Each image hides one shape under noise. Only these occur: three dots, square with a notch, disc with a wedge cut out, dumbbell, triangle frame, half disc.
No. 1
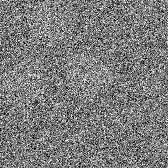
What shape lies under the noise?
three dots
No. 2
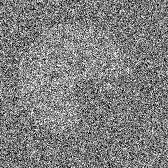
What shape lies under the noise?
disc with a wedge cut out
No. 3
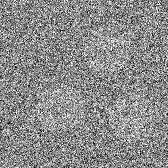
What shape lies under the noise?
three dots
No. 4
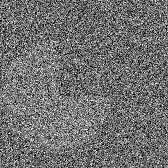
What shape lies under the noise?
disc with a wedge cut out
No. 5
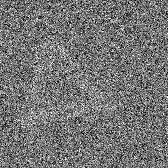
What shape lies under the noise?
triangle frame
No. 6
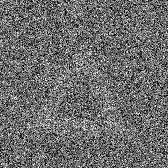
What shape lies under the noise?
triangle frame
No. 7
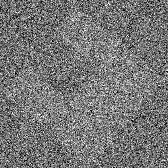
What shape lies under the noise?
square with a notch
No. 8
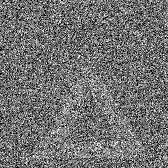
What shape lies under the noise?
triangle frame
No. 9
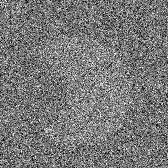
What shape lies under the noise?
disc with a wedge cut out
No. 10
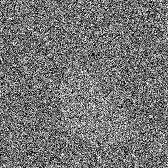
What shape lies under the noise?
half disc
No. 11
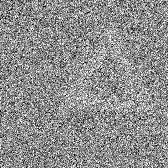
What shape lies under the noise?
triangle frame
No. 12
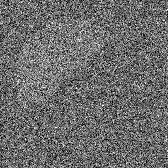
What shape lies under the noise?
half disc
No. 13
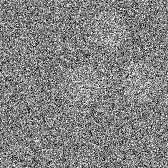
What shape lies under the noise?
three dots
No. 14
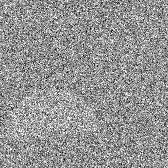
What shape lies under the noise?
half disc
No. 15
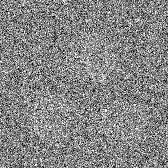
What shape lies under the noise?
three dots
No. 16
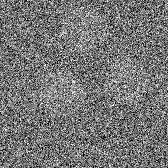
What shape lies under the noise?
three dots
